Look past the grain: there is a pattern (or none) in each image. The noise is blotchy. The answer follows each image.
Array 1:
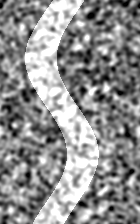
a wavy band
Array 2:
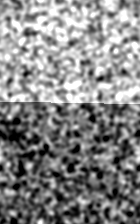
a sharp edge
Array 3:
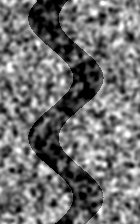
a wavy band
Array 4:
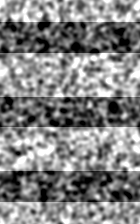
horizontal stripes
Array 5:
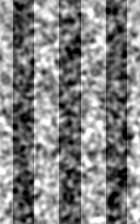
vertical stripes
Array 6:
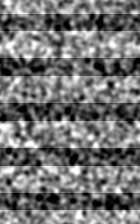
horizontal stripes
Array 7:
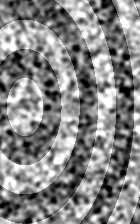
rings round one point
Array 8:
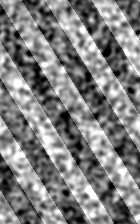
diagonal stripes
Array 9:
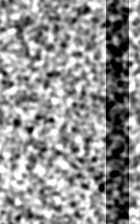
one vertical stripe
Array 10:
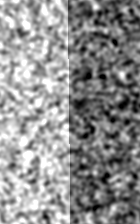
a sharp edge
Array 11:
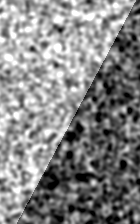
a sharp edge
